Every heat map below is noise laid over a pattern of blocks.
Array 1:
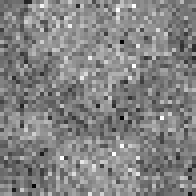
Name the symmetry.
left and right mirror each other
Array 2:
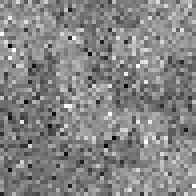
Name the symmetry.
mirrored about the diagonal from the bottom left
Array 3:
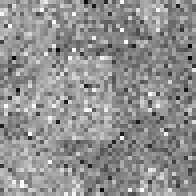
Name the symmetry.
top and bottom mirror each other
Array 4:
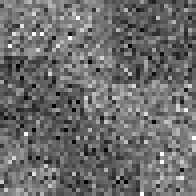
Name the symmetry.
mirrored about the diagonal from the bottom left
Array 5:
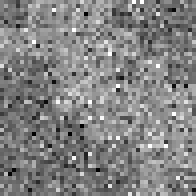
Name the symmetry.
mirrored about the diagonal from the bottom left
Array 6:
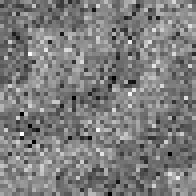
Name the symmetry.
mirrored about the diagonal from the top left
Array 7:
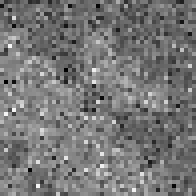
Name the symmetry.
mirrored about the diagonal from the bottom left
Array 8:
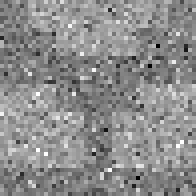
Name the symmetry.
left and right mirror each other
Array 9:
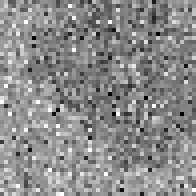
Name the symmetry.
mirrored about the diagonal from the bottom left
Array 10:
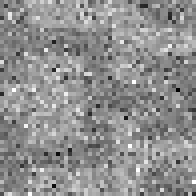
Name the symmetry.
top and bottom mirror each other
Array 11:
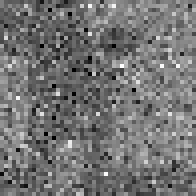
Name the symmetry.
no symmetry
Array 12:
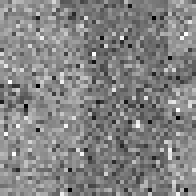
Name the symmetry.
top and bottom mirror each other
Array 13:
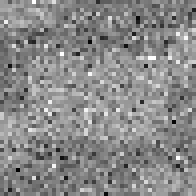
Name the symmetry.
the same after a half turn
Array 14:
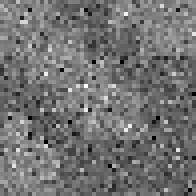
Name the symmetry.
mirrored about the diagonal from the top left
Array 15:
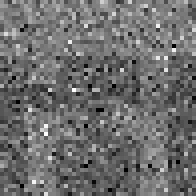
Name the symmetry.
left and right mirror each other
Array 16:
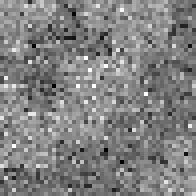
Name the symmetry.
mirrored about the diagonal from the top left
